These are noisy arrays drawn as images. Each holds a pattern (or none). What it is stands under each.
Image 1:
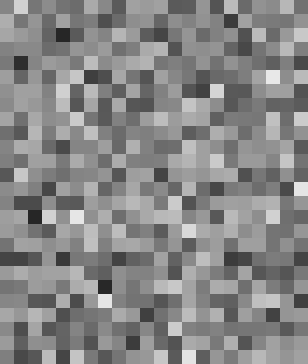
only noise
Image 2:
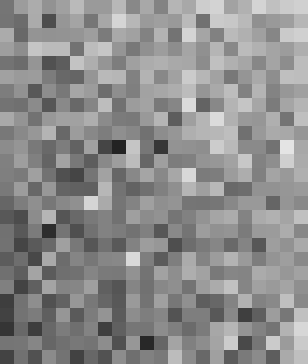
a smooth slope
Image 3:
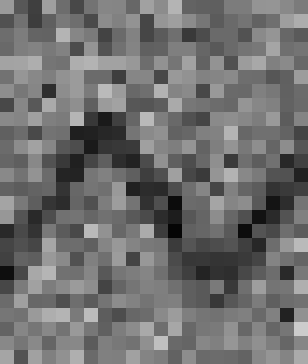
a wavy band
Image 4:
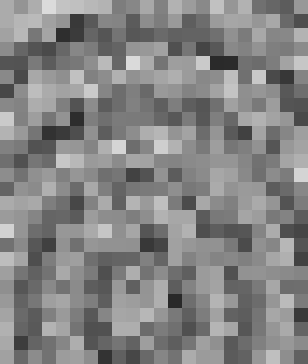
rings round one point
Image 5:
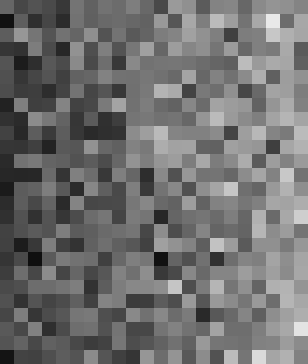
a smooth slope
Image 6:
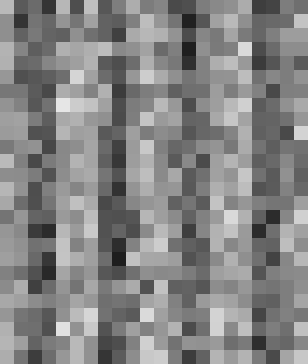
vertical stripes
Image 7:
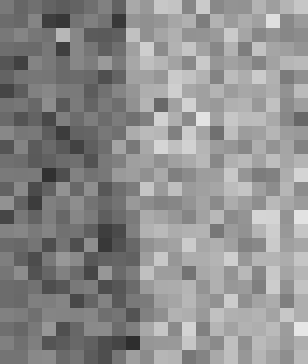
a sharp edge
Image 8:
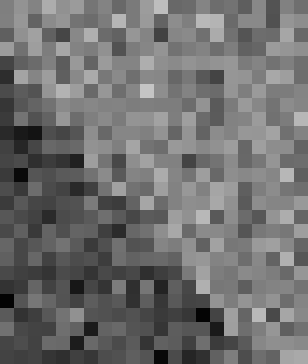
a sharp edge
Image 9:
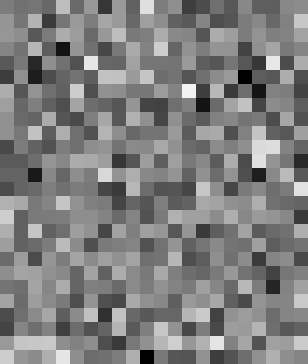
only noise
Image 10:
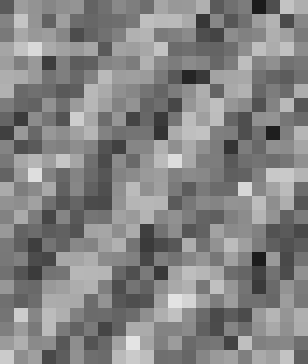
diagonal stripes
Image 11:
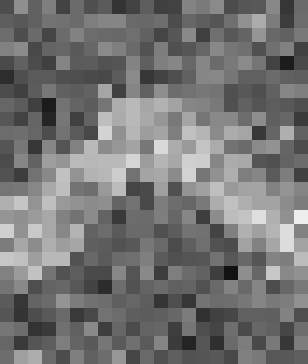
a wavy band
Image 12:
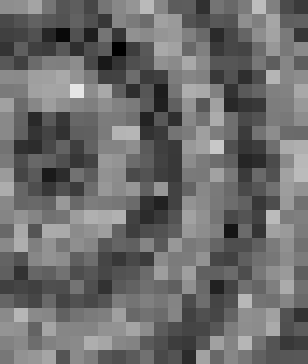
rings round one point
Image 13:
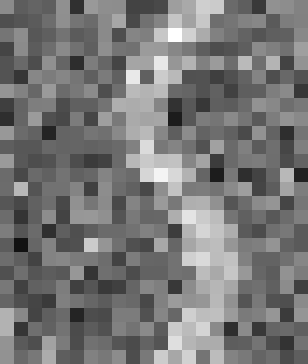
a wavy band
